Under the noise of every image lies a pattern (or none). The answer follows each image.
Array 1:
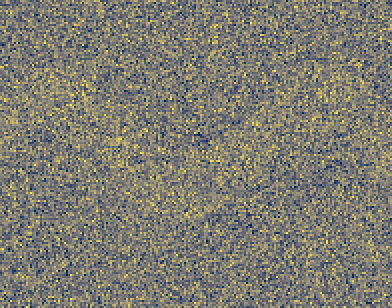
a wavy band
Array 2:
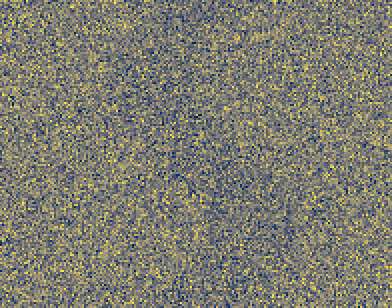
a wavy band
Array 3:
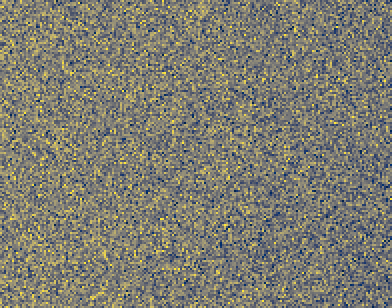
a smooth slope
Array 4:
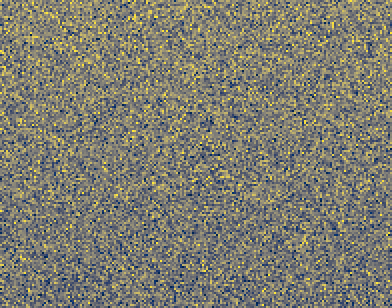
a smooth slope
